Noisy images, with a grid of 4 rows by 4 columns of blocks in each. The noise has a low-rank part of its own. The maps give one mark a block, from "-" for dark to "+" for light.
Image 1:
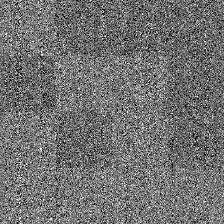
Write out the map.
+---
-++-
+-+-
++++
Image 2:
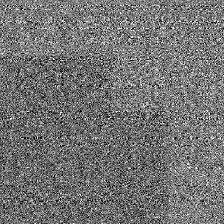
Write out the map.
++++
--++
---+
---+
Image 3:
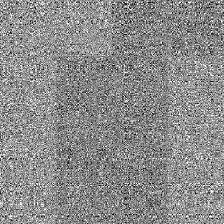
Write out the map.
++--
+--+
+--+
+--+
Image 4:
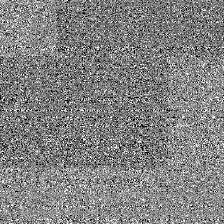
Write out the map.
+---
---+
---+
++++
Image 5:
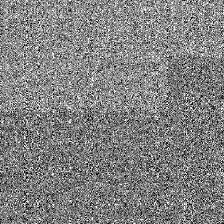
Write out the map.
++++
+++-
----
----
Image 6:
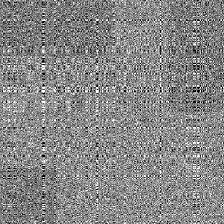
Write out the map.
--+-
+++-
++++
-+++
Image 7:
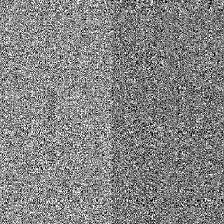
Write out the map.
++--
++--
++--
++--
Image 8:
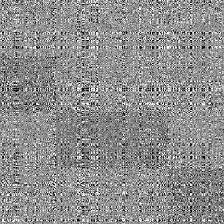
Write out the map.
++++
-+++
+--+
+++-
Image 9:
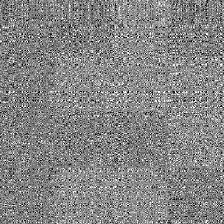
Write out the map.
--+-
-+++
---+
-++-
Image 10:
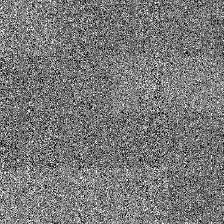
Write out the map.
+---
--++
----
+++-
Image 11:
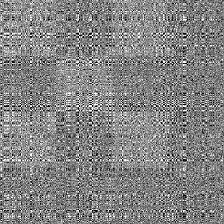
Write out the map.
+-+-
-+--
+-+-
----
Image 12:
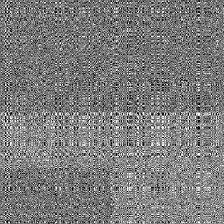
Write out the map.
----
----
++++
--++
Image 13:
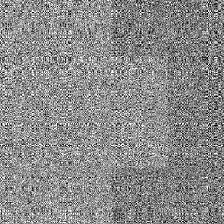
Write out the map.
++--
+++-
+++-
++--
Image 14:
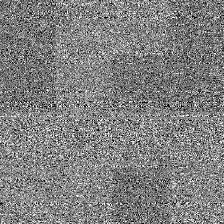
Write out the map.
-++-
-+--
++++
++-+
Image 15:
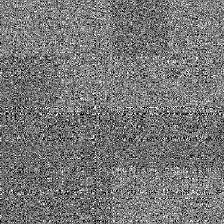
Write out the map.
++-+
-+++
----
--++
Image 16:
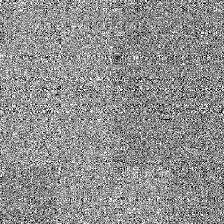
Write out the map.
++--
++--
++--
-++-
